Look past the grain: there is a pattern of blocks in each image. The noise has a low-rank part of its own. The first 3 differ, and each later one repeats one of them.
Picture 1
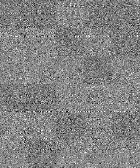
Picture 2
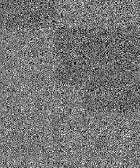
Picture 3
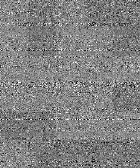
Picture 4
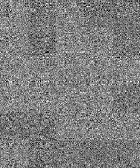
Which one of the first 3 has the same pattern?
3
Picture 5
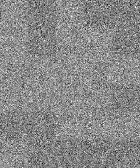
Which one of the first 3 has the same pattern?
3
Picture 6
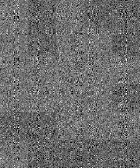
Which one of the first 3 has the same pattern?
3
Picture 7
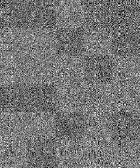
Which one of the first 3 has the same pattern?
1
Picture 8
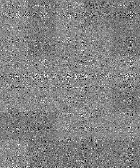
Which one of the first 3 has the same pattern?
3
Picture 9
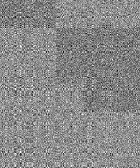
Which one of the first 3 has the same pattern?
2
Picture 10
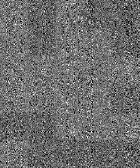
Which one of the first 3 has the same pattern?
3
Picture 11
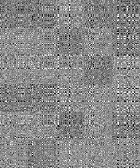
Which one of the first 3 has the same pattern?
1
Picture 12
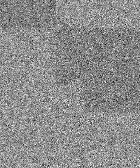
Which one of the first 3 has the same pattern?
2
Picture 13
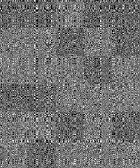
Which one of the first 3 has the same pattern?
1
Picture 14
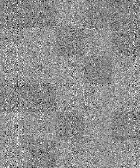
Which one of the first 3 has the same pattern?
1
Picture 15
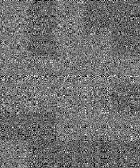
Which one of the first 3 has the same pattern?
3
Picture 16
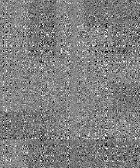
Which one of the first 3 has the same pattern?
3
